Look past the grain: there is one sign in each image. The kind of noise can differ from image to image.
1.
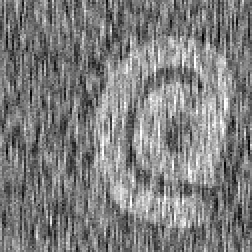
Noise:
streaked along the columns
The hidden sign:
at sign
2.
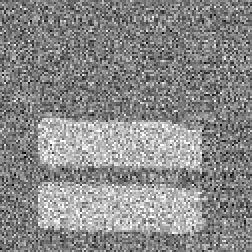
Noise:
low rank plus noise
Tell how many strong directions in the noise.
three or four
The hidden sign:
equals sign
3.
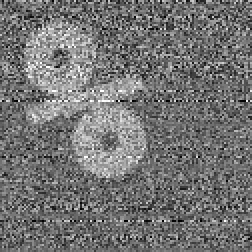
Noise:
rows of uneven size
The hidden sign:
percent sign
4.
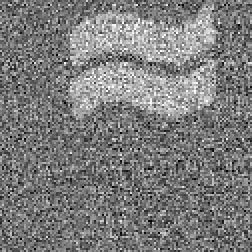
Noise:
low rank plus noise
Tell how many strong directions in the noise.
five to eight
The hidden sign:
approximately sign
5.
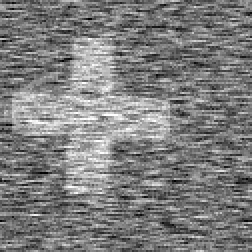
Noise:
streaked along the rows
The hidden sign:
plus sign
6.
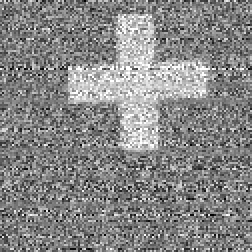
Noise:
rows of uneven size
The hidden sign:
plus sign
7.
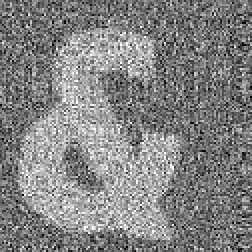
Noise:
low rank plus noise
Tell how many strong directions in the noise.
two
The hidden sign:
ampersand
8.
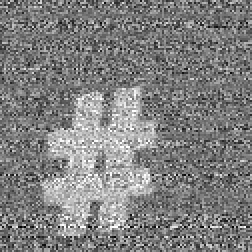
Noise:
rows of uneven size
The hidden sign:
hash sign
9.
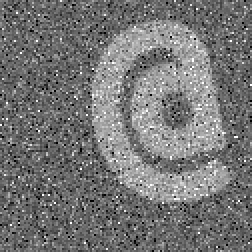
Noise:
heavy tails
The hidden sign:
at sign
